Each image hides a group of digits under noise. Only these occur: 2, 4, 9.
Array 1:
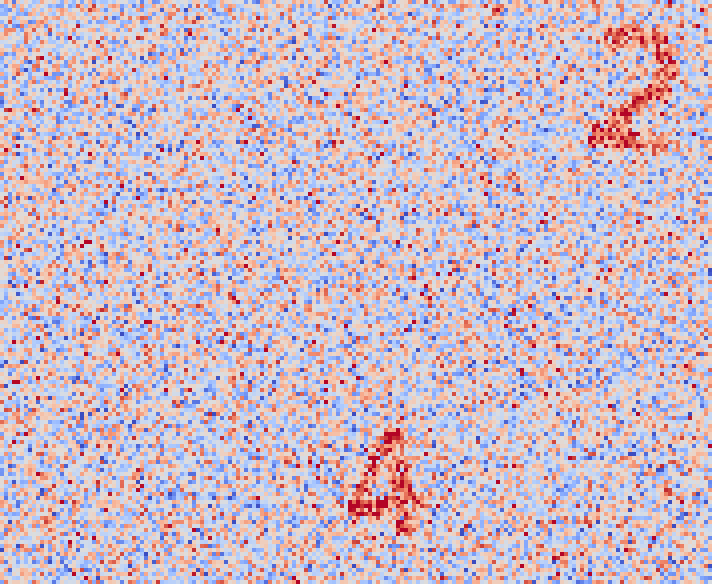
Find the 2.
top right
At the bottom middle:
4
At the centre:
nothing
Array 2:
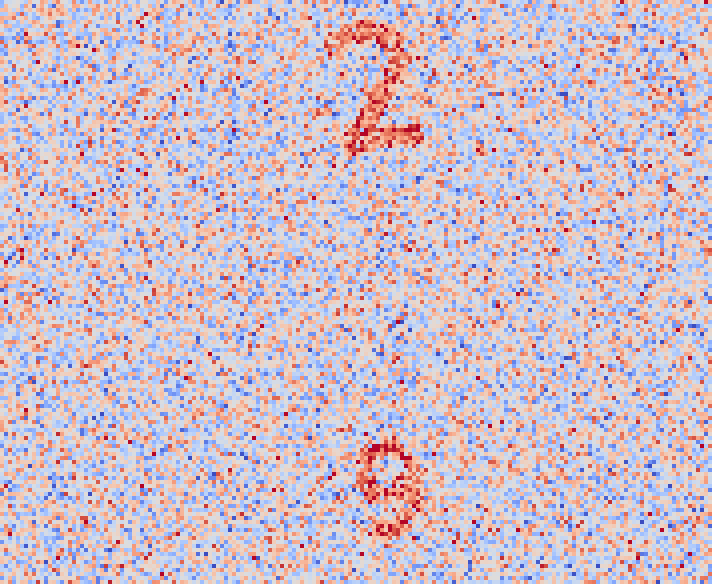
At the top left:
nothing
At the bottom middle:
9
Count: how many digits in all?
2
